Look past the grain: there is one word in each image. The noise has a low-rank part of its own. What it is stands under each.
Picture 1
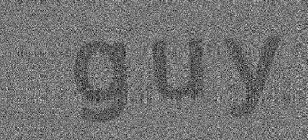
guy
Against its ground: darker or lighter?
darker
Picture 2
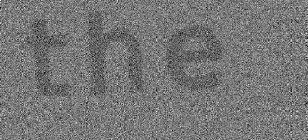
the
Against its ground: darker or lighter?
darker
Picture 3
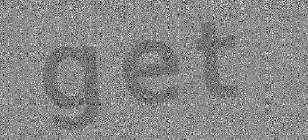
get
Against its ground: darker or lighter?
darker
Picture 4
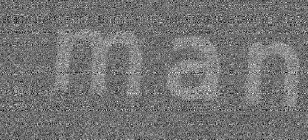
man
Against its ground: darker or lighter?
lighter
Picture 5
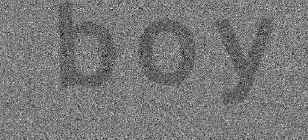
boy
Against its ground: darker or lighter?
darker
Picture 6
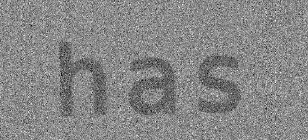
has
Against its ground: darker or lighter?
darker
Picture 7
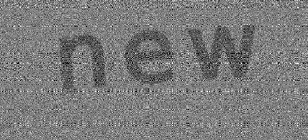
new
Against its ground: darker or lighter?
darker
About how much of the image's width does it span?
two thirds
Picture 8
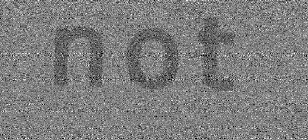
not
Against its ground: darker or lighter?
darker
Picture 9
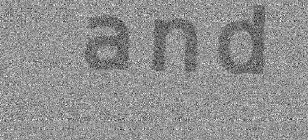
and
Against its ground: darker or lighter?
darker
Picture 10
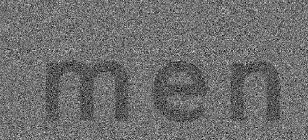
men
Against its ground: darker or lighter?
darker
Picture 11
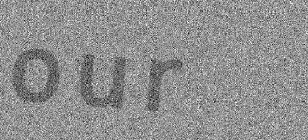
our
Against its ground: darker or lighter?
darker
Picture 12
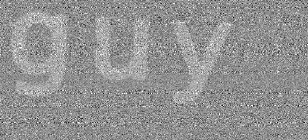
guy
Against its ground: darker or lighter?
lighter
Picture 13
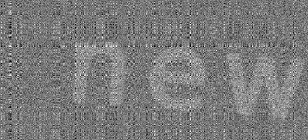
new
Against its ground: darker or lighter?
lighter
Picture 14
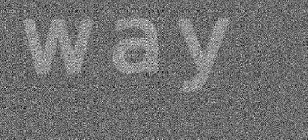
way
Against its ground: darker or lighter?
lighter
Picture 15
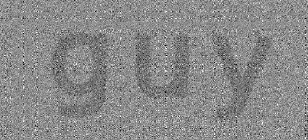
guy
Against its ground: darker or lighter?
darker
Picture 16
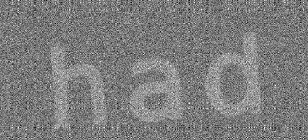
had
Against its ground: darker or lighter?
lighter
